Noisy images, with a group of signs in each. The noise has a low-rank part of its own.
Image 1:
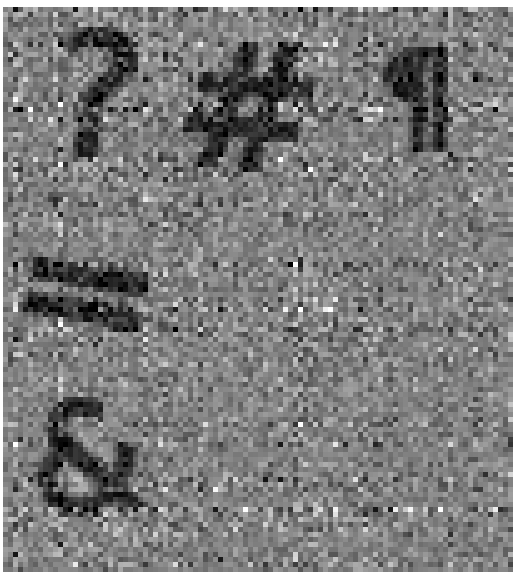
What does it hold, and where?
top left: question mark; top middle: hash sign; top right: pilcrow; middle left: equals sign; bottom left: ampersand
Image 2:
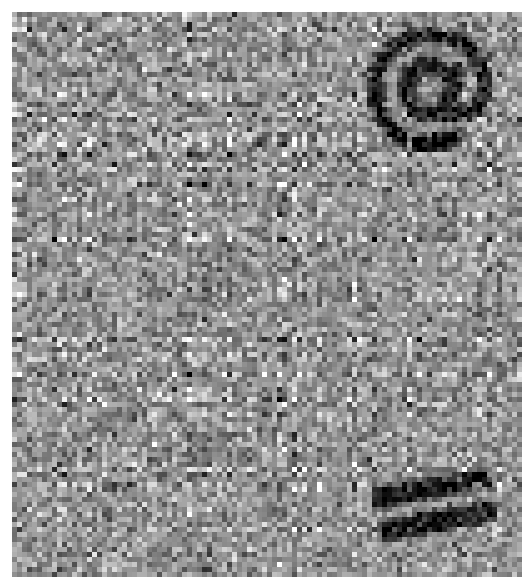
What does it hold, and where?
top right: at sign; bottom right: equals sign
